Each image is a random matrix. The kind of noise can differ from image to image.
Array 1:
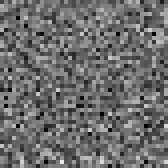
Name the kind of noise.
low rank plus noise
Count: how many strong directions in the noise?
five to eight
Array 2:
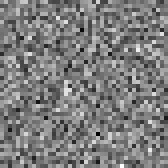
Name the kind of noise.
independent entries
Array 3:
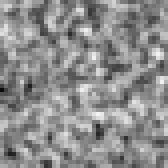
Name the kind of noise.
blotchy
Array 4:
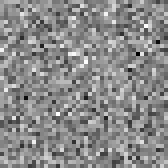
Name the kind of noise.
independent entries
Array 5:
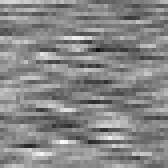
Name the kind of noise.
streaked along the rows
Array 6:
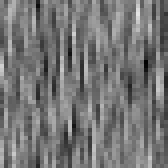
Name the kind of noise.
streaked along the columns
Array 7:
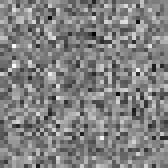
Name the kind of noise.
low rank plus noise
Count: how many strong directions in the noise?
three or four
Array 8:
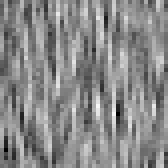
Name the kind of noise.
streaked along the columns
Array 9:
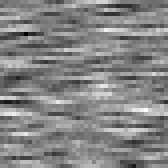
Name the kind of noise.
streaked along the rows
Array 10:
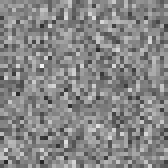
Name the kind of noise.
low rank plus noise
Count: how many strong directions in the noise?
five to eight
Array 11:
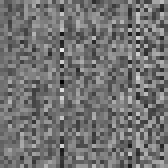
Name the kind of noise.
columns of uneven size
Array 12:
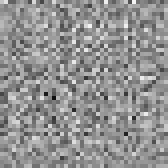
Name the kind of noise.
low rank plus noise
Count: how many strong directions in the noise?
three or four
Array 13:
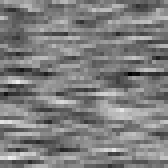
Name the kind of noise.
streaked along the rows
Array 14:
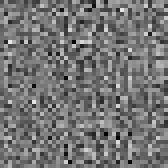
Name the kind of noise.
low rank plus noise
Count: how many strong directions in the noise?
three or four
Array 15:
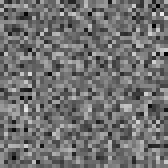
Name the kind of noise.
low rank plus noise
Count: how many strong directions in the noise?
three or four
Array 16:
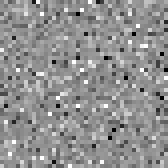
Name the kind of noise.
heavy tails
